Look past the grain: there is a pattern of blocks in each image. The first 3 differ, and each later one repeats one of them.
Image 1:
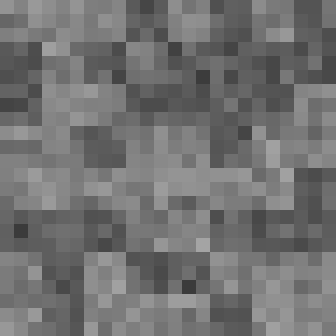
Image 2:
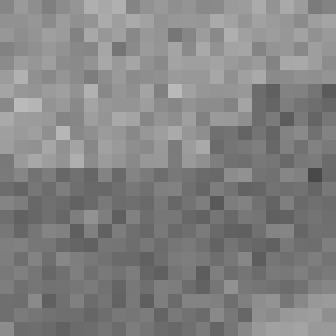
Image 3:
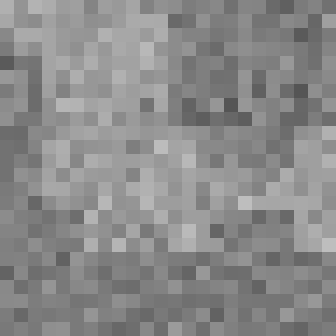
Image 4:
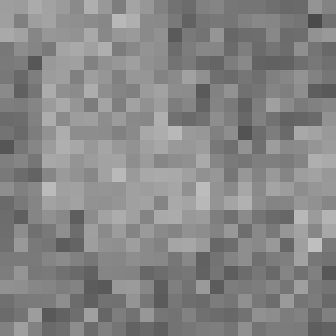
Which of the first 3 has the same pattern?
3
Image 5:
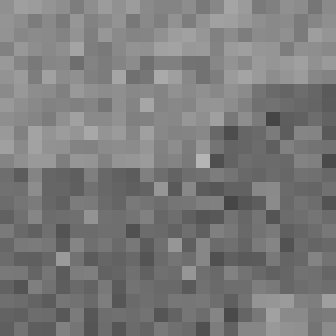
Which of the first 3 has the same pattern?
2
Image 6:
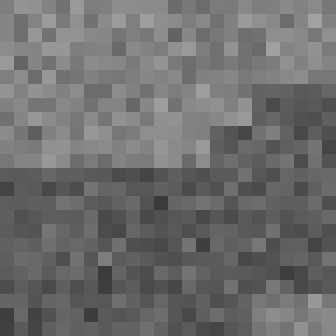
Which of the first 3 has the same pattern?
2
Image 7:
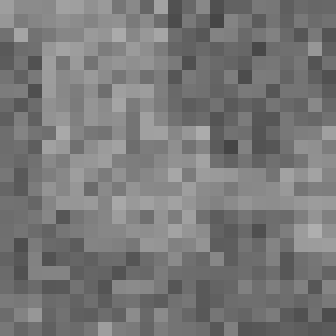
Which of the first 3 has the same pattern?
3
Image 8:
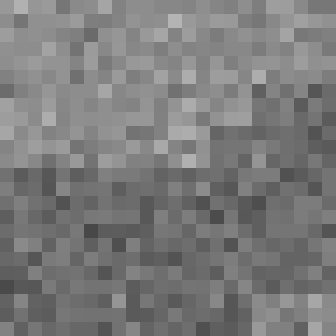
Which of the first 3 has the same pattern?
2
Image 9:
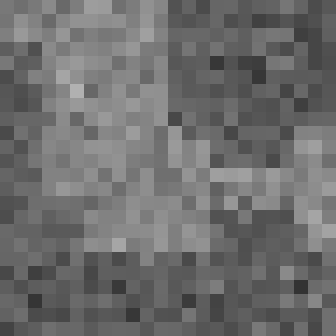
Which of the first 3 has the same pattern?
3
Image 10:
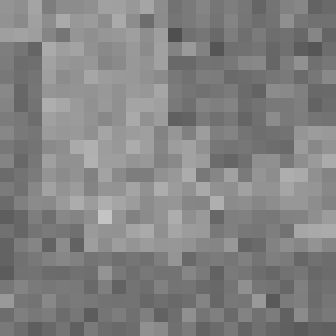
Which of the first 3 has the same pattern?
3
